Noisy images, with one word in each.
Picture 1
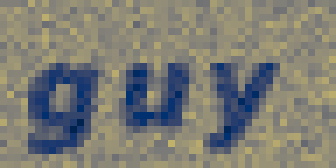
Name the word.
guy
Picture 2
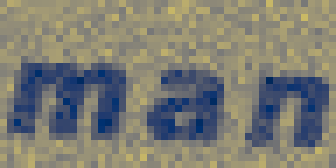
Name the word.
man
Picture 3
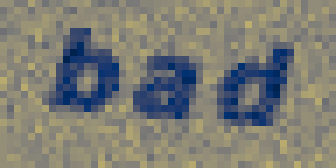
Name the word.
bad
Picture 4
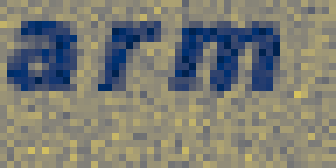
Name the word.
arm
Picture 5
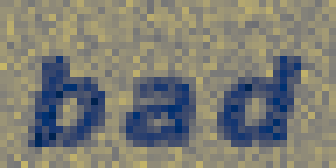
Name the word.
bad
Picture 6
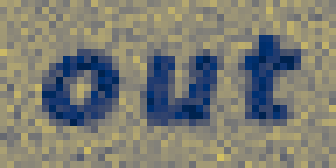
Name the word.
out
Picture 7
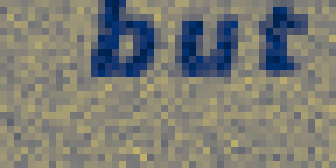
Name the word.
but
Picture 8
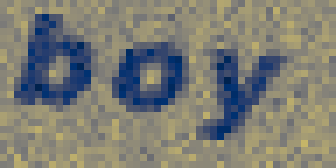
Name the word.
boy
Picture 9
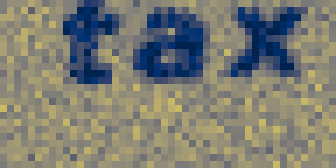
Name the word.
tax
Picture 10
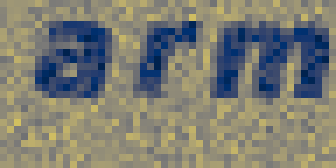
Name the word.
arm
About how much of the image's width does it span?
nearly all
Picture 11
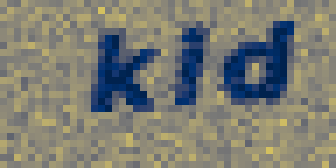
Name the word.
kid
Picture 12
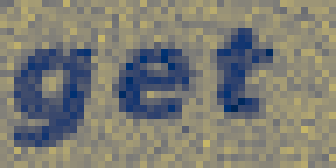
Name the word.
get
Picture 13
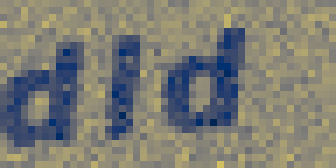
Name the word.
did
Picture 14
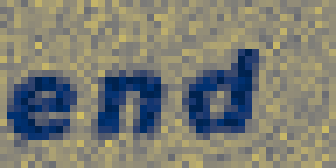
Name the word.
end
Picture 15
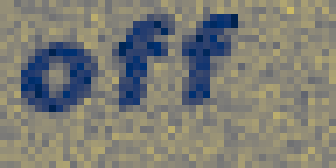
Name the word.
off
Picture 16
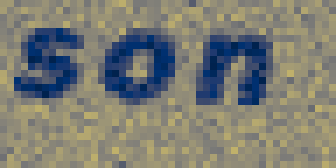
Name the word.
son
